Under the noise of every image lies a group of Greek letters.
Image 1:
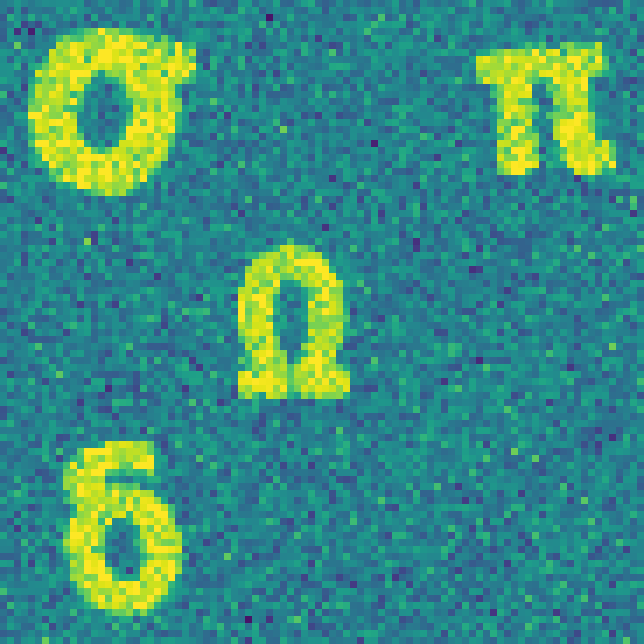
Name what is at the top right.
pi
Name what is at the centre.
omega
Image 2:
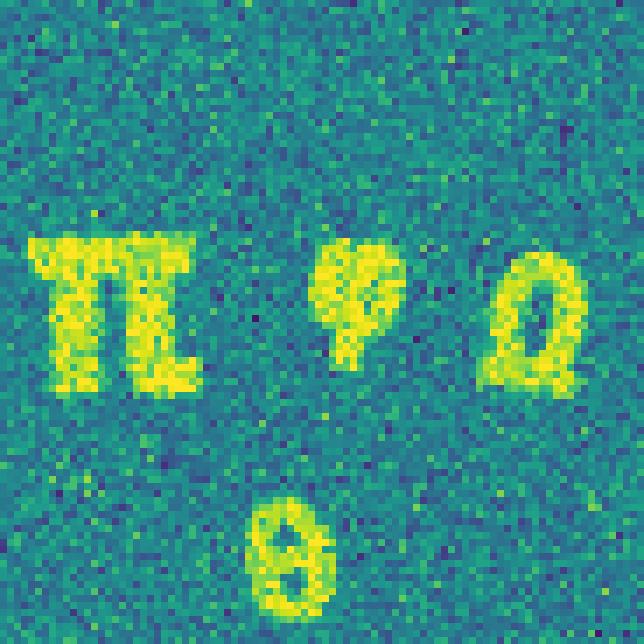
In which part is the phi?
centre
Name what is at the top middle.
nothing
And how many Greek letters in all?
4
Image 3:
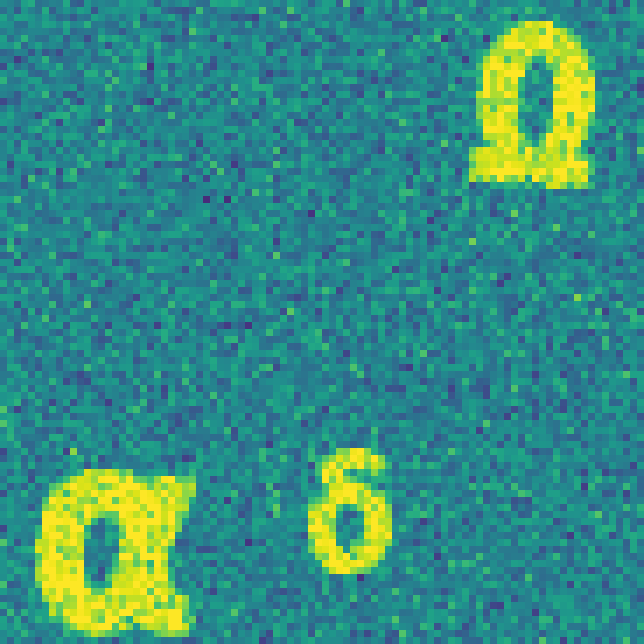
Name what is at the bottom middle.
delta
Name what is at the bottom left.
alpha
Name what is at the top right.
omega
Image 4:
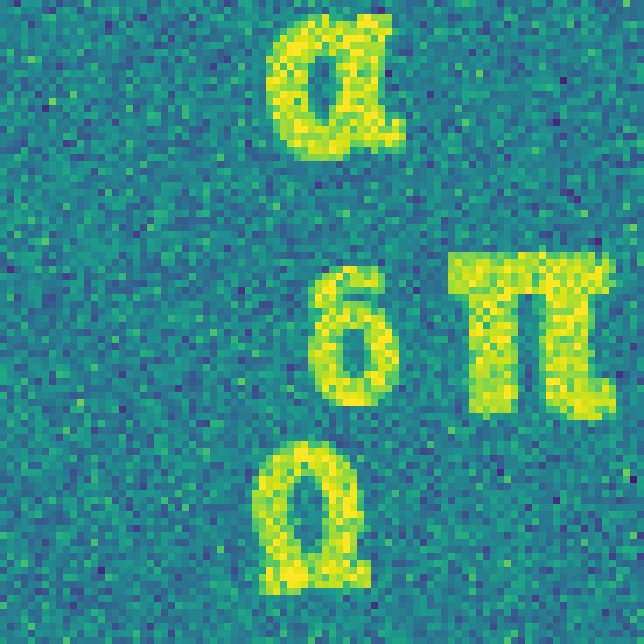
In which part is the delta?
centre
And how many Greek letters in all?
4
